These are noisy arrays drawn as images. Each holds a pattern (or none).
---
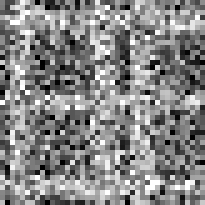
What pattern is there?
bands of rows crossing bands of columns
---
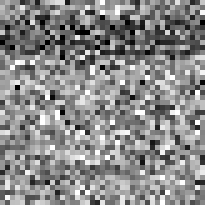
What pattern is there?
one band of rows
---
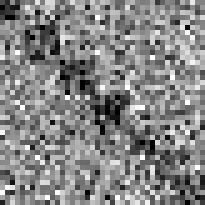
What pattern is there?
blocks along the diagonal
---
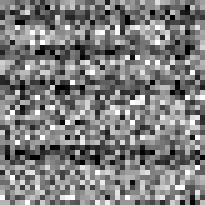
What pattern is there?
bands of rows
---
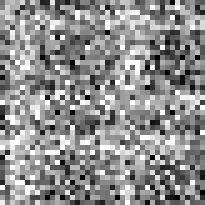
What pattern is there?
bands of rows crossing bands of columns
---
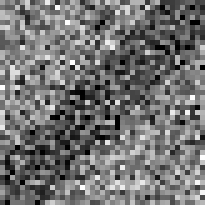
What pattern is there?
a diagonal band
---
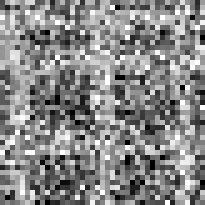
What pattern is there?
bands of rows crossing bands of columns
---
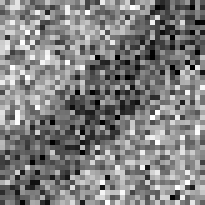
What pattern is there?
a diagonal band
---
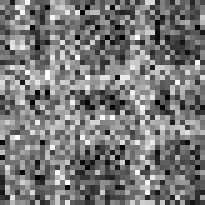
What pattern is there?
bands of rows crossing bands of columns
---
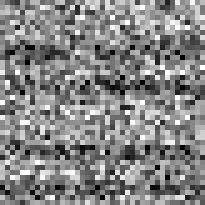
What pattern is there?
bands of rows
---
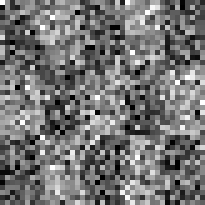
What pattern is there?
a checkerboard
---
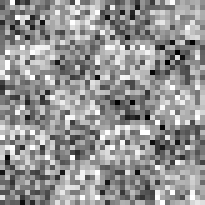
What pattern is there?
a checkerboard
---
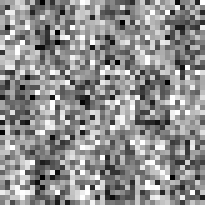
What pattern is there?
a checkerboard
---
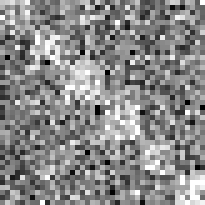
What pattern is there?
blocks along the diagonal
